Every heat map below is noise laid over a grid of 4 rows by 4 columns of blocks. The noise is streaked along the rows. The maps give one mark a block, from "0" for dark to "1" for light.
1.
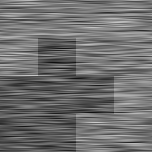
1111
1011
0001
0011
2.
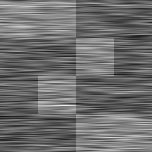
1100
0010
0100
0011
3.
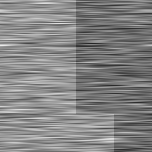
1100
1100
1100
1110
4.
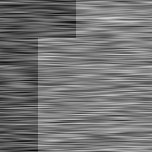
0011
0111
0111
0111
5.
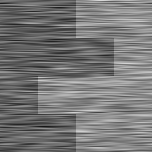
0011
0001
0111
0011
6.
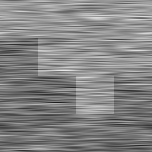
1111
0111
0010
0000
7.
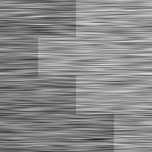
0011
0111
0011
0001
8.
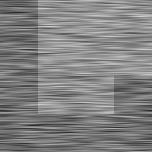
0111
0111
0110
0000
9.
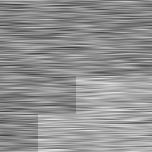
0000
0000
0011
0111
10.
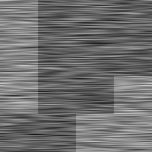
1000
1000
1001
0011
